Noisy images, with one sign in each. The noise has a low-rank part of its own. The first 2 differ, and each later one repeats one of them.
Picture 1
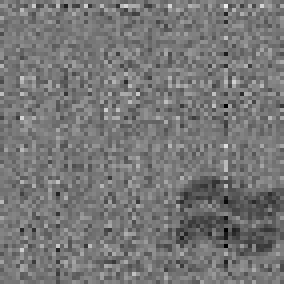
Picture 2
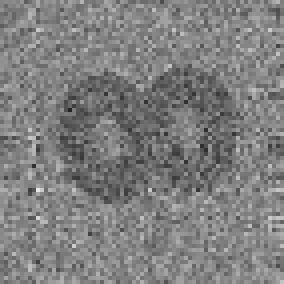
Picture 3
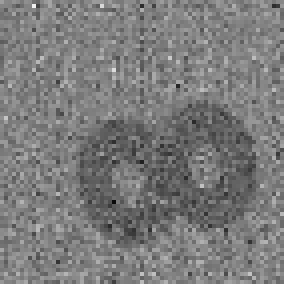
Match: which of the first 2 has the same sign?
2
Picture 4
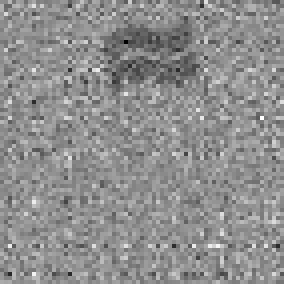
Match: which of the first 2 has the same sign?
1
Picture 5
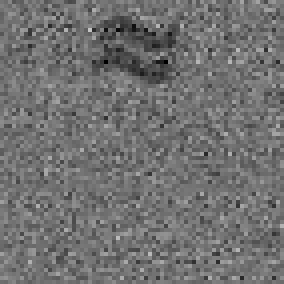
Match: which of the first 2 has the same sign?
1
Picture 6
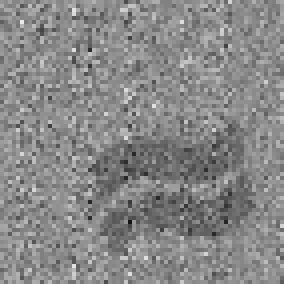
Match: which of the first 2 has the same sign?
1
